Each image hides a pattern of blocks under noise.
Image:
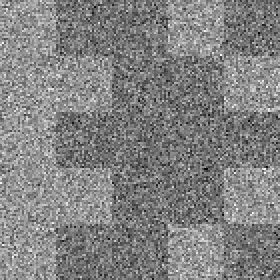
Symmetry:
top and bottom mirror each other
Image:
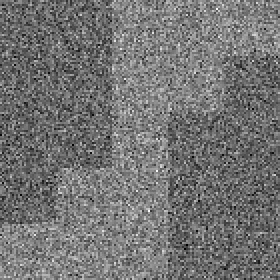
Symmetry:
the same after a half turn
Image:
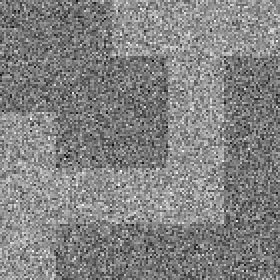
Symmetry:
mirrored about the diagonal from the top left
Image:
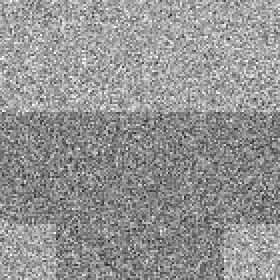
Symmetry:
left and right mirror each other
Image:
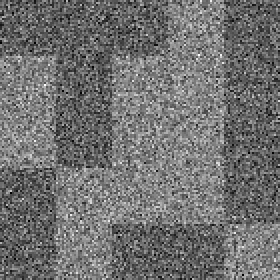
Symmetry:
no symmetry
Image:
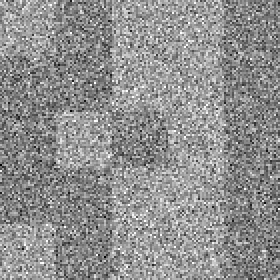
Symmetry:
top and bottom mirror each other
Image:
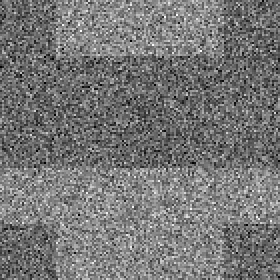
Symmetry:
left and right mirror each other
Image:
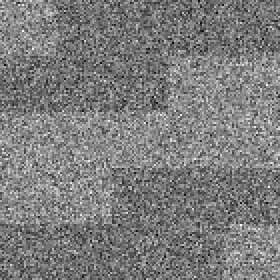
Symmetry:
the same after a half turn
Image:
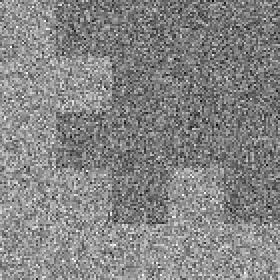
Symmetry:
mirrored about the diagonal from the bottom left
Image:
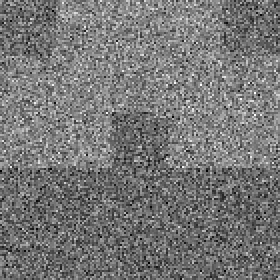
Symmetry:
left and right mirror each other
